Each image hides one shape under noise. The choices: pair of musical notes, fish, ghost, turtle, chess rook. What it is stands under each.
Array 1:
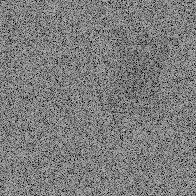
chess rook
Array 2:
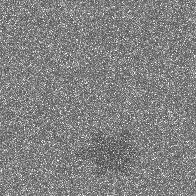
turtle
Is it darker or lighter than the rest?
darker
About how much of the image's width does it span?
a third
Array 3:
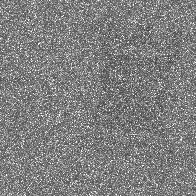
chess rook
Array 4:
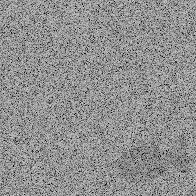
fish
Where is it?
bottom right
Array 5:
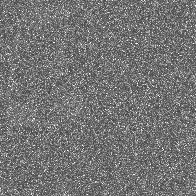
pair of musical notes
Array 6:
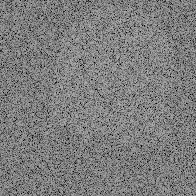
ghost
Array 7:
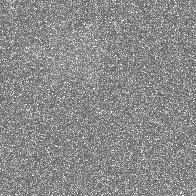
turtle
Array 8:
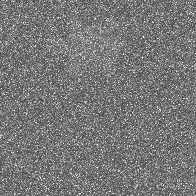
turtle
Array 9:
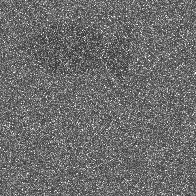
fish
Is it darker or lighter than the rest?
darker
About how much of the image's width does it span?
half
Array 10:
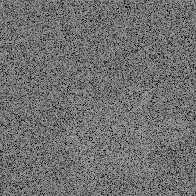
turtle
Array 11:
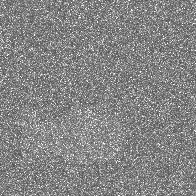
fish
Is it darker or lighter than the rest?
lighter
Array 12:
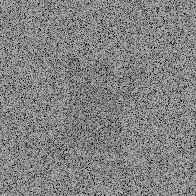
chess rook
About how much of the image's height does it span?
two thirds
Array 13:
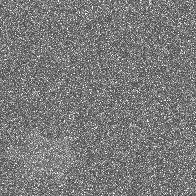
turtle
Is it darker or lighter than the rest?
lighter
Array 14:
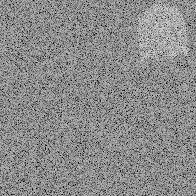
ghost
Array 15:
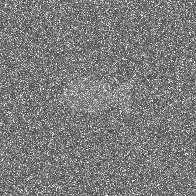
fish
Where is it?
centre
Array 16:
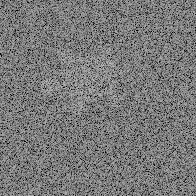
turtle
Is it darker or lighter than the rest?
lighter
